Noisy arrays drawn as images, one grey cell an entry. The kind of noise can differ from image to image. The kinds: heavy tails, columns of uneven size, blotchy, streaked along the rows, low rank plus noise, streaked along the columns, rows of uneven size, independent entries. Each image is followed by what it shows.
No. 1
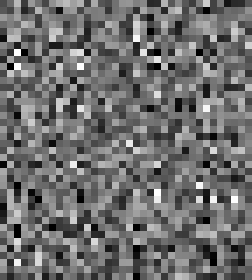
low rank plus noise
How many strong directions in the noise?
three or four
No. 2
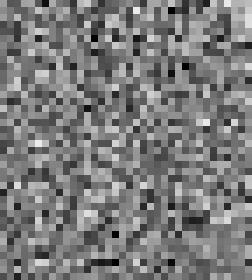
low rank plus noise
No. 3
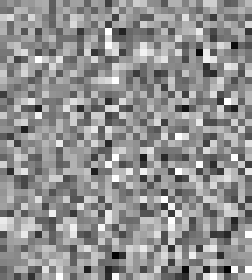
low rank plus noise
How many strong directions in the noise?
five to eight
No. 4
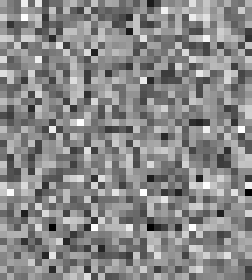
low rank plus noise
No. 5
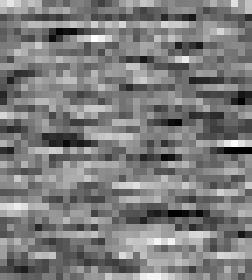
streaked along the rows
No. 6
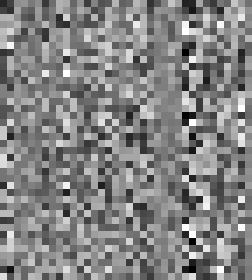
columns of uneven size
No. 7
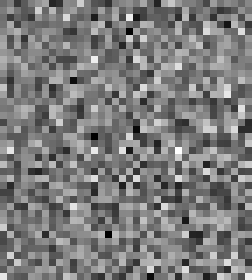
low rank plus noise
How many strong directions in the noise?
three or four
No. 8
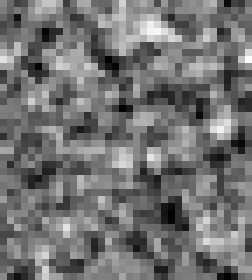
blotchy
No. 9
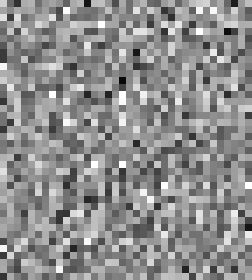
low rank plus noise
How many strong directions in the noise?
five to eight
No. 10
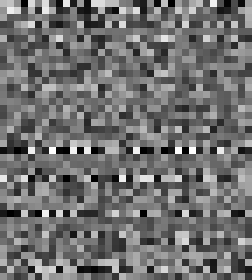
rows of uneven size
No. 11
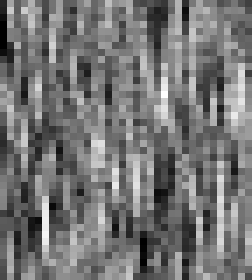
streaked along the columns
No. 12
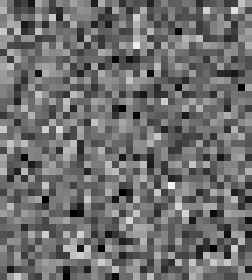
independent entries
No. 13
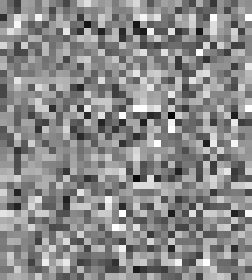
low rank plus noise
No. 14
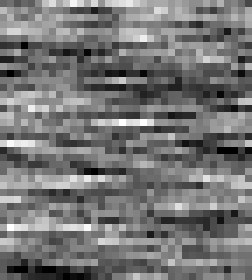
streaked along the rows
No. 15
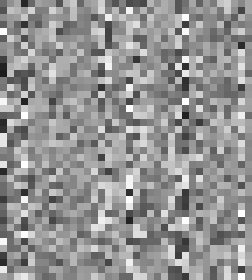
columns of uneven size
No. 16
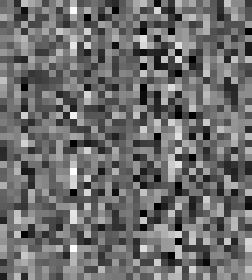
columns of uneven size
